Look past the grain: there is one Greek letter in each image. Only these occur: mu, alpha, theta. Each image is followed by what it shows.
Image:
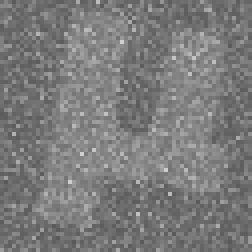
light mu
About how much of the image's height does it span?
nearly all
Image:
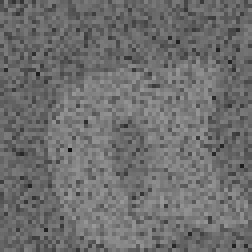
light alpha
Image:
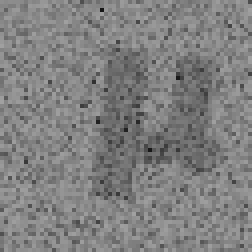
dark mu
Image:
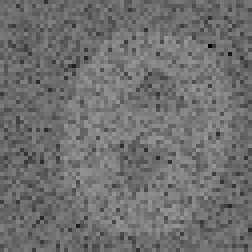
light theta
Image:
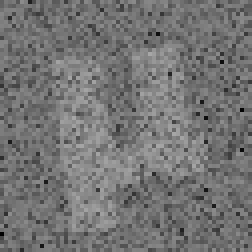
light mu
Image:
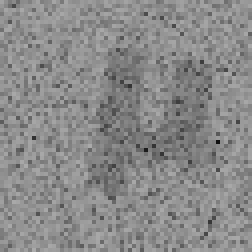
dark mu
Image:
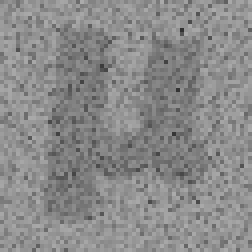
dark mu
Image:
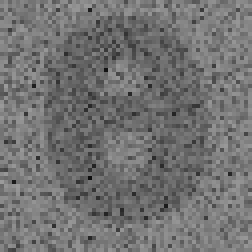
dark theta
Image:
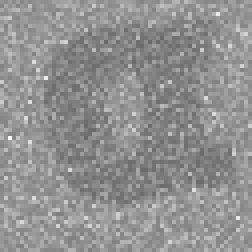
dark alpha
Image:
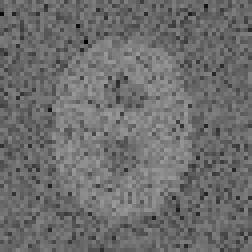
light theta
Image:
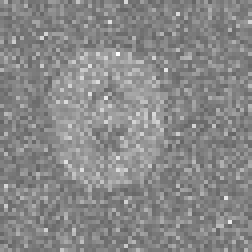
light theta
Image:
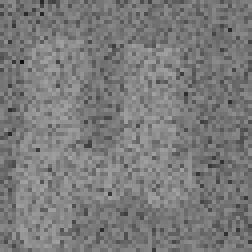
light mu
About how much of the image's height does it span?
nearly all
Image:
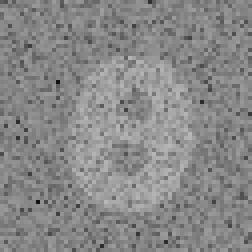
light theta
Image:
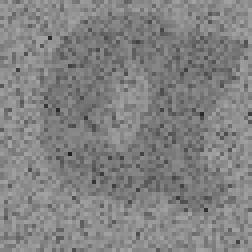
dark alpha
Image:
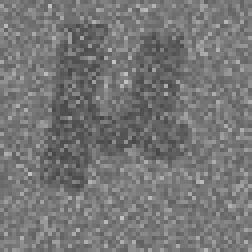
dark mu
